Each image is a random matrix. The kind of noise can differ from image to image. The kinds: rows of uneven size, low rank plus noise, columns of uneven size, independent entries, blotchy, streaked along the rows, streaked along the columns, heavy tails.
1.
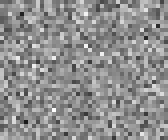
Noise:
independent entries
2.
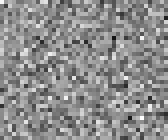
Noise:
independent entries
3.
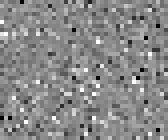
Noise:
heavy tails
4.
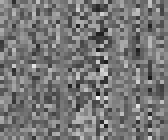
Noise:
columns of uneven size
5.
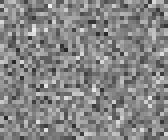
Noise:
independent entries
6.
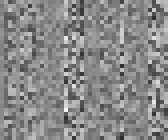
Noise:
columns of uneven size
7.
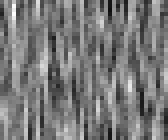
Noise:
streaked along the columns
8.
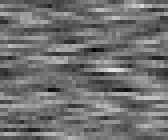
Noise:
streaked along the rows
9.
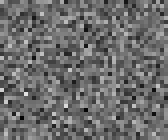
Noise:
independent entries
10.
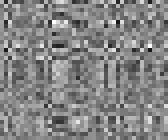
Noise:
low rank plus noise
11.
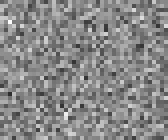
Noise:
independent entries
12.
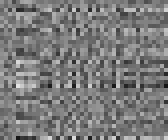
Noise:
low rank plus noise
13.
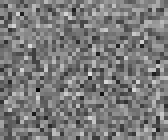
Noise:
independent entries
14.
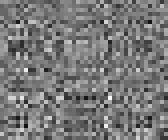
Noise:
low rank plus noise
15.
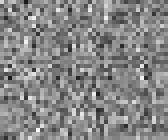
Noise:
low rank plus noise
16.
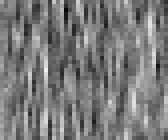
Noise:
streaked along the columns
